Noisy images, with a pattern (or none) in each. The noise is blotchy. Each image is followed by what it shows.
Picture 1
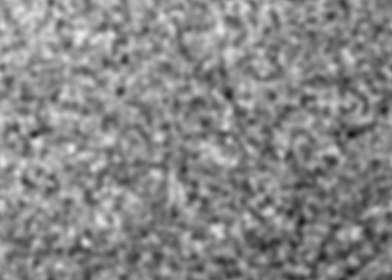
a smooth slope
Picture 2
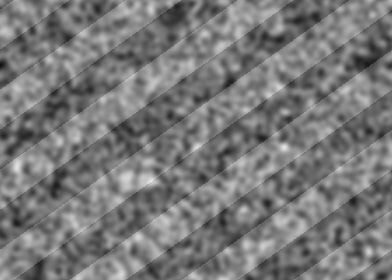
diagonal stripes
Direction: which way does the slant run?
bottom left to top right
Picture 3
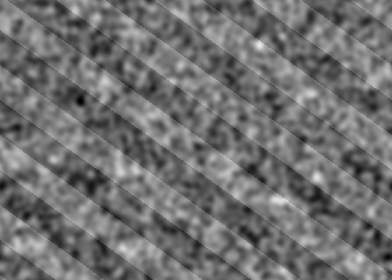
diagonal stripes
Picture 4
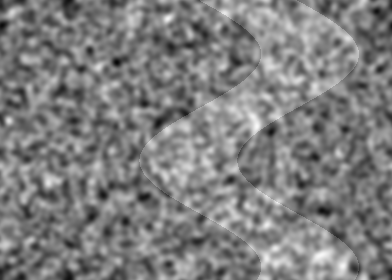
a wavy band
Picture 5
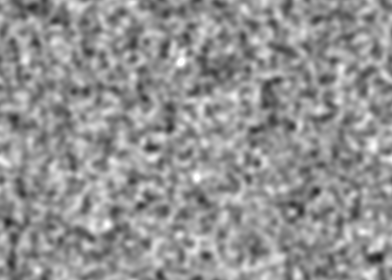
only noise
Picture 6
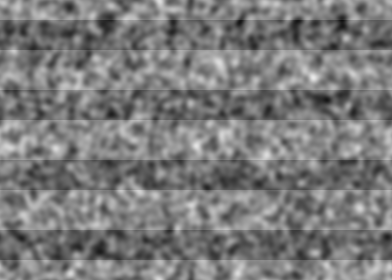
horizontal stripes
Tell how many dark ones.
4
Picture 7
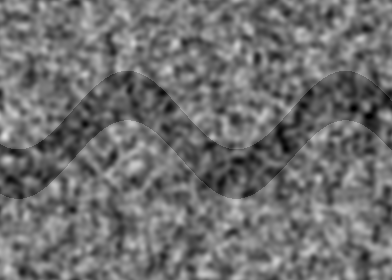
a wavy band
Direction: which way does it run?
left to right
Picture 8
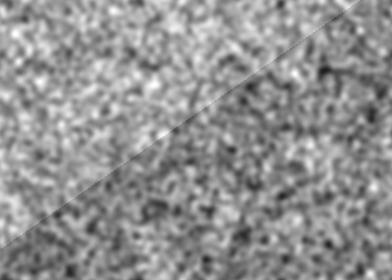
a sharp edge
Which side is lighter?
top left
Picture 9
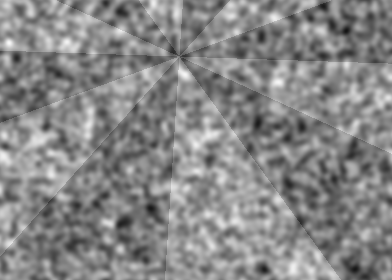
spokes from one point
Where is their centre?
top middle
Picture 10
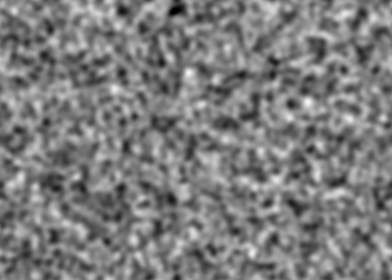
only noise
